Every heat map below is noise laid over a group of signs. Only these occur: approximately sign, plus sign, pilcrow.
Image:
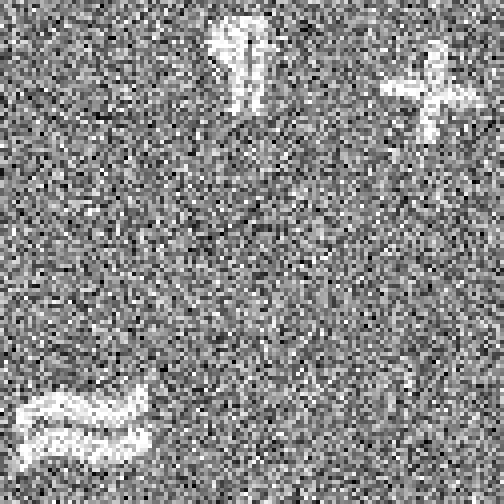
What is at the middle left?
nothing
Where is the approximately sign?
bottom left
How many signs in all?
3
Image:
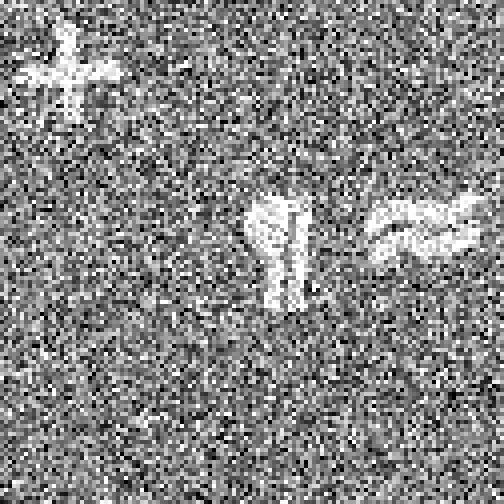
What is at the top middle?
nothing
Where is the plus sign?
top left
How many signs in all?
3
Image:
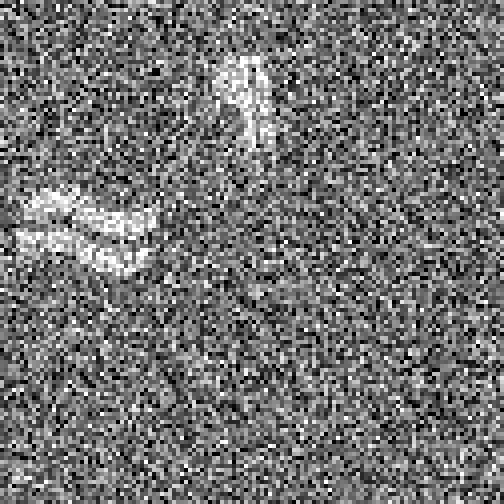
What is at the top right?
nothing
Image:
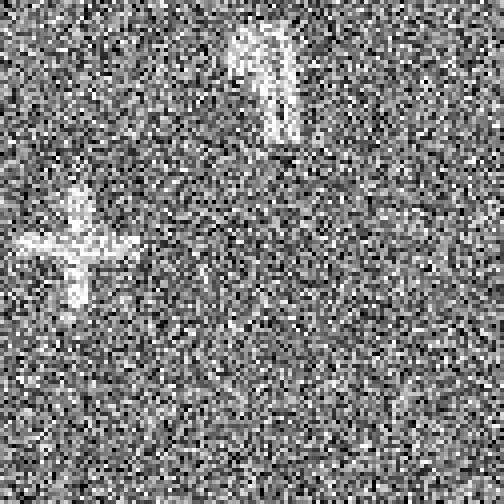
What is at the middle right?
nothing
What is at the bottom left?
nothing
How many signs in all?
2
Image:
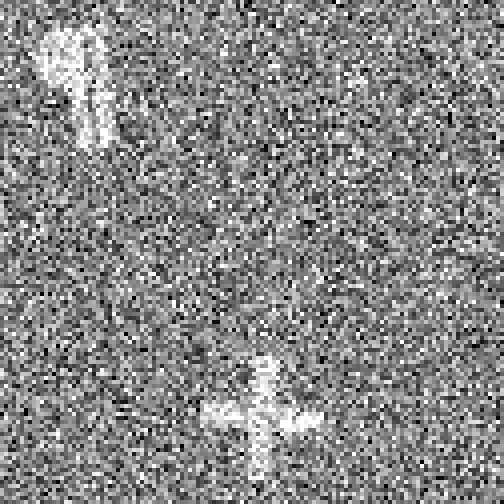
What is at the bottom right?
nothing
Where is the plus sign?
bottom middle
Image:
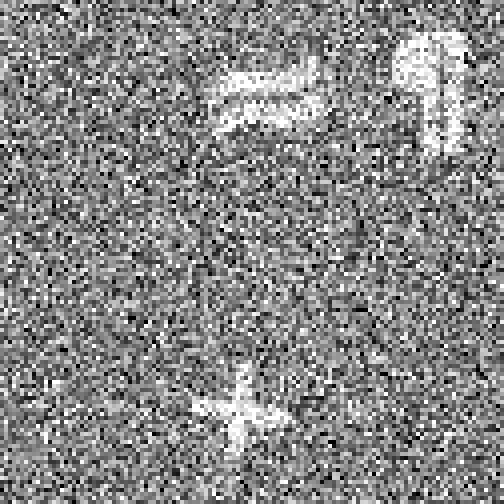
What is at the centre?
nothing
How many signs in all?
3
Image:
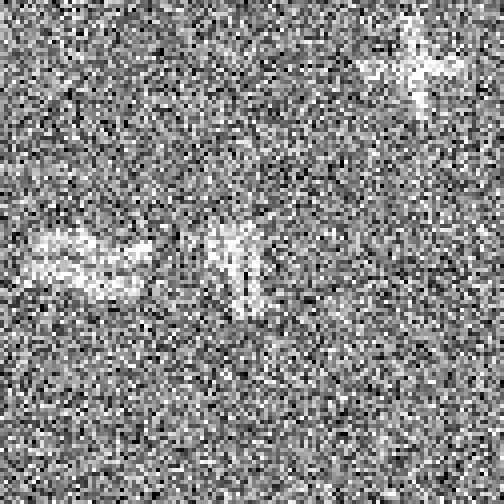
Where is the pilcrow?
centre
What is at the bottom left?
nothing
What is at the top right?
plus sign
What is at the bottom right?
nothing
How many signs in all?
3
